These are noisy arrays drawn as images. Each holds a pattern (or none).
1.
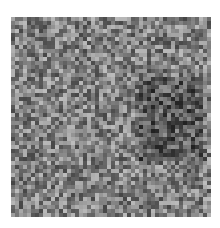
one block
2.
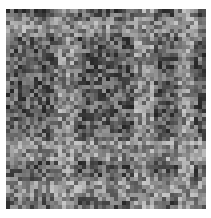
bands of rows crossing bands of columns
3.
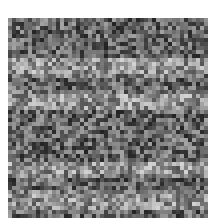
bands of rows
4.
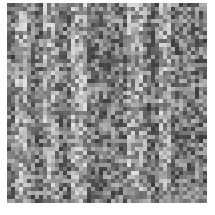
bands of columns
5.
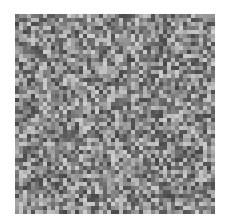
only noise
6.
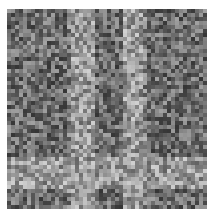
bands of rows crossing bands of columns
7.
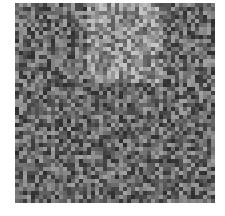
one block
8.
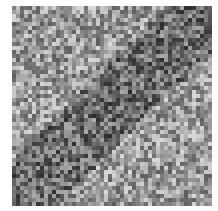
a diagonal band
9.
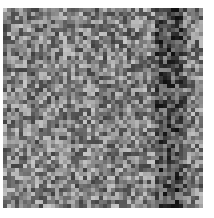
one band of columns
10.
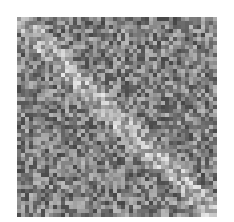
a diagonal band
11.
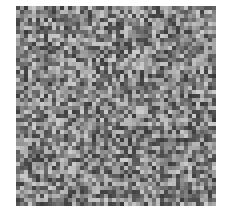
only noise
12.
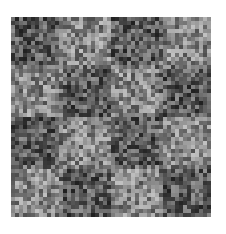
a checkerboard
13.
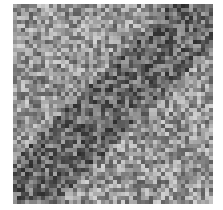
a diagonal band
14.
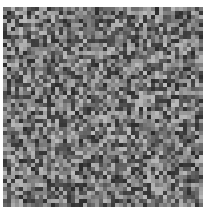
only noise
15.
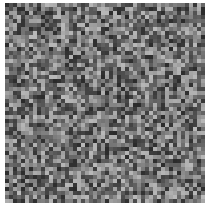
only noise
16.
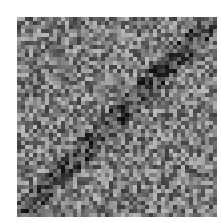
a diagonal band
